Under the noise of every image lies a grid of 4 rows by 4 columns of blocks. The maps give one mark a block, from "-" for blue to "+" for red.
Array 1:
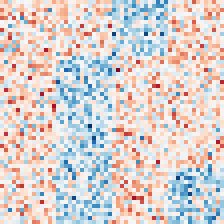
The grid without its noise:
+ + - +
+ - + +
+ - + +
+ - + -
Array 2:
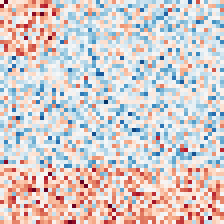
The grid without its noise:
+ - - -
- - - -
- - - -
+ + + +
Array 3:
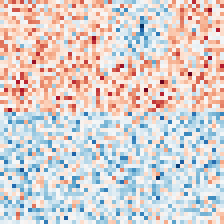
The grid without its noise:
+ + - +
+ + + +
- - - -
- - - -
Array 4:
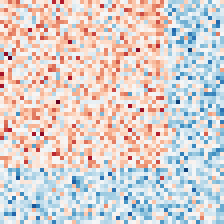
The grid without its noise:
+ + + -
+ + + -
+ + + -
- - - -
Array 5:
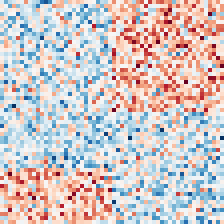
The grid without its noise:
- - + +
- - + +
- - - -
+ + - -
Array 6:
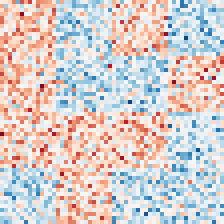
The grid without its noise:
+ - + -
+ - - +
+ + + -
- + - -
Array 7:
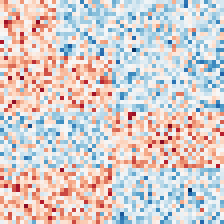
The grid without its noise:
+ - - -
+ + - -
- - + +
+ + - -
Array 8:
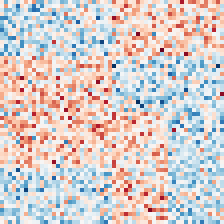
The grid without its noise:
- - + +
+ + - -
+ + + -
- - + -
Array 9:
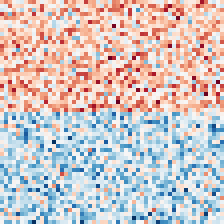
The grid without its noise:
+ + + +
+ + + +
- - - -
- - - -
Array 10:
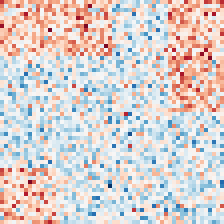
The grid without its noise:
+ + - +
- - - +
- - - -
+ - - -
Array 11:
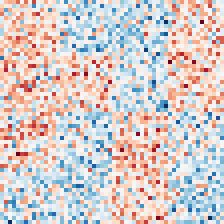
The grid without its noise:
+ - - +
+ + - +
+ - + -
- - + -
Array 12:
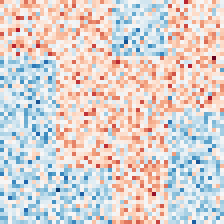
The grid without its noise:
+ + - +
- + + +
- + + -
- - + -
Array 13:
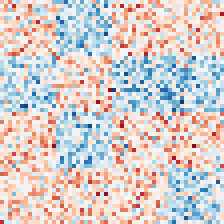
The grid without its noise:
+ - + +
- + - -
+ - + +
+ + + -
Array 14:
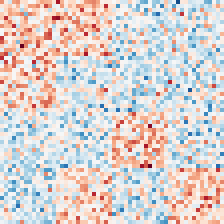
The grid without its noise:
+ + - -
+ - - -
- - + -
- + - +
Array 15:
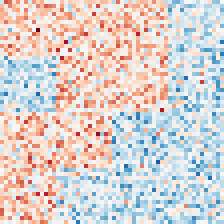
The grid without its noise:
+ + + -
- + + -
+ + - -
+ - - -
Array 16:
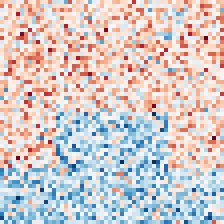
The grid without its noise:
+ + + +
+ + + +
+ - - +
- - - -
